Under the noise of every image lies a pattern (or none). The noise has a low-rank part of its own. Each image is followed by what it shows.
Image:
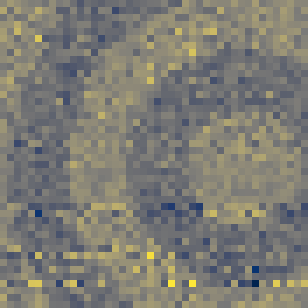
rings round one point
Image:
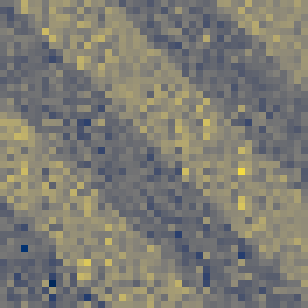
diagonal stripes
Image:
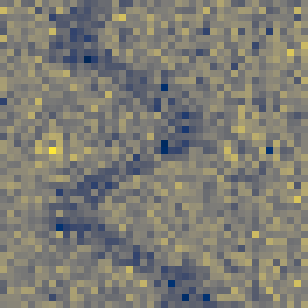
a wavy band
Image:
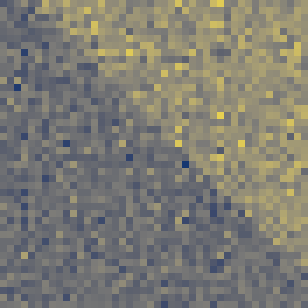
a sharp edge
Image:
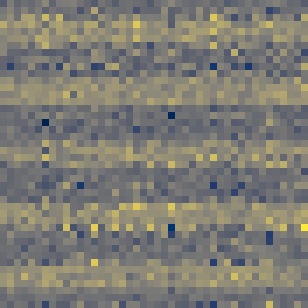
horizontal stripes
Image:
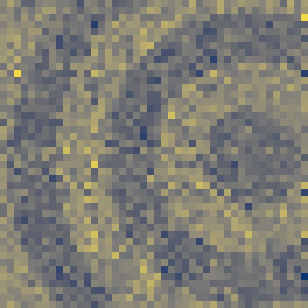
rings round one point
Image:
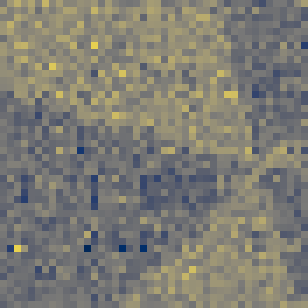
spokes from one point
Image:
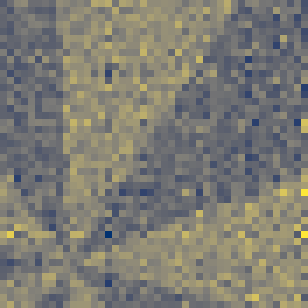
spokes from one point
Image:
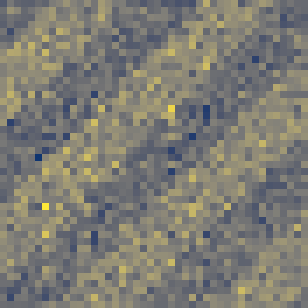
diagonal stripes
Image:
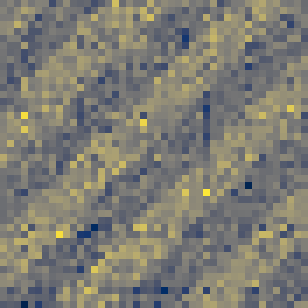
diagonal stripes
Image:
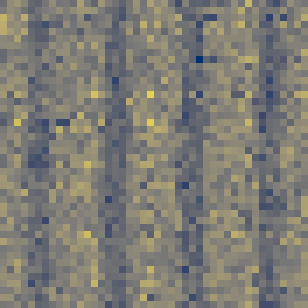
vertical stripes
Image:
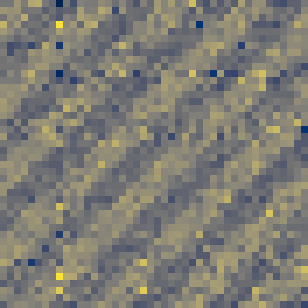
diagonal stripes
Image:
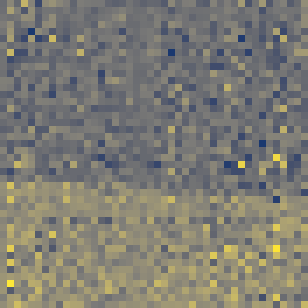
a sharp edge
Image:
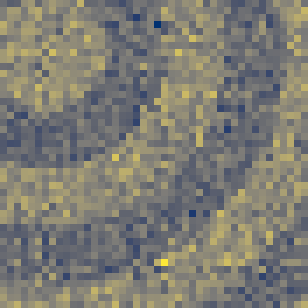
rings round one point
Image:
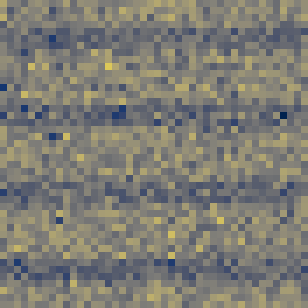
horizontal stripes
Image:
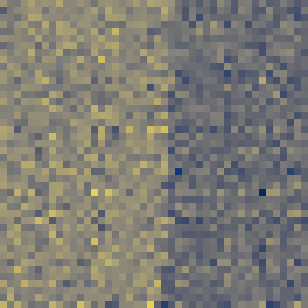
a sharp edge
